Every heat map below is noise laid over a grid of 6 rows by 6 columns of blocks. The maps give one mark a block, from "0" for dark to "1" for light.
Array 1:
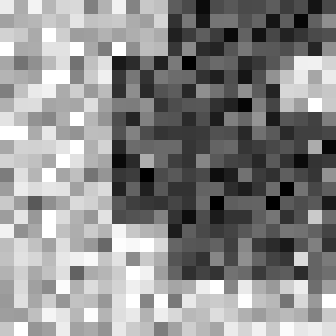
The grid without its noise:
111000
110001
110000
110000
111000
111111
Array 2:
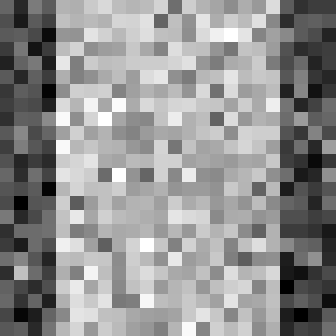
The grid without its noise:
011110
011110
011110
011110
011110
011110
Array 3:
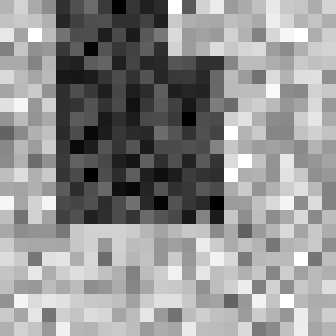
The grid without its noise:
100111
100011
100011
100011
111111
111111
